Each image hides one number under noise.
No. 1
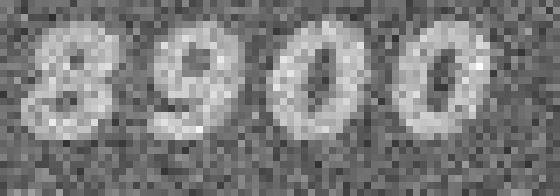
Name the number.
8900
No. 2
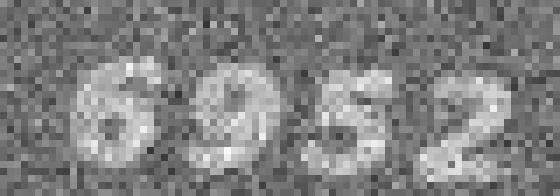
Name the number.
6952
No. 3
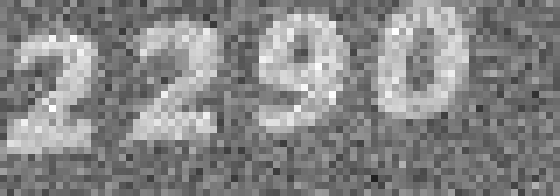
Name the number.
2290
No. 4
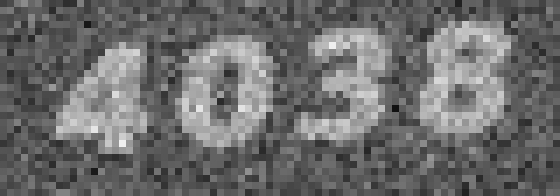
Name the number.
4038
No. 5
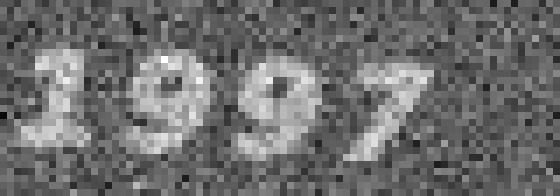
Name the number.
1997
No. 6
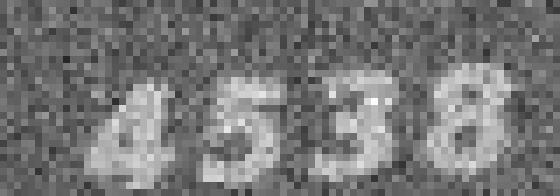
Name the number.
4538
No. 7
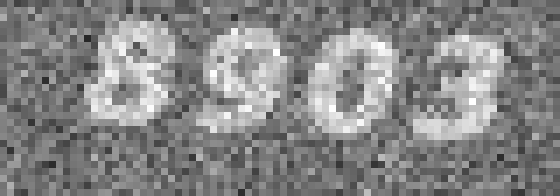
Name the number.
8903
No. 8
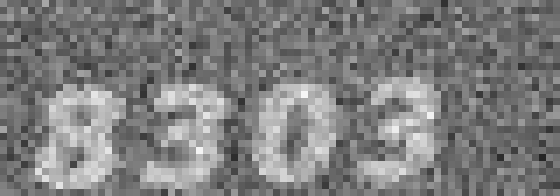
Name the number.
8303
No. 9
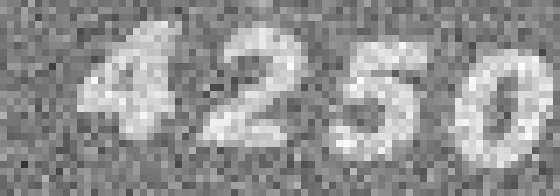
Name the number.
4250
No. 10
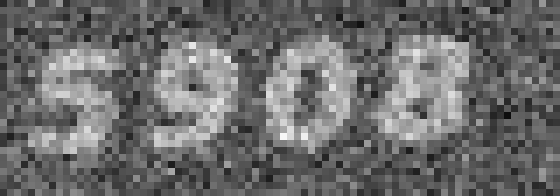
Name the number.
5908
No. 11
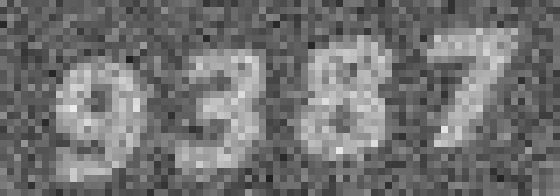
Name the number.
9387
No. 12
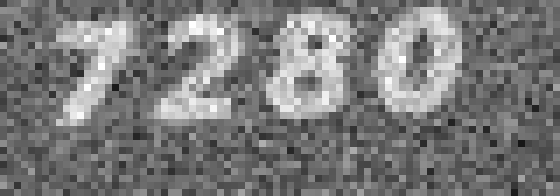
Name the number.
7280
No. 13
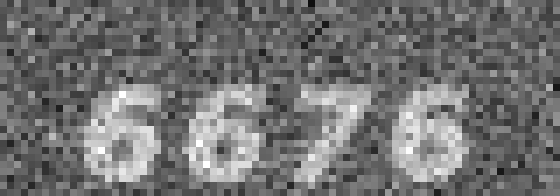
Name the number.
6676
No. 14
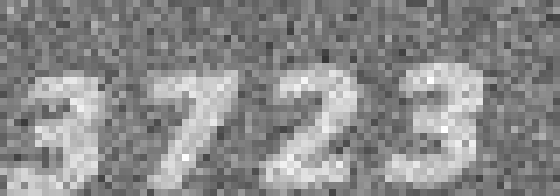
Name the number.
3723
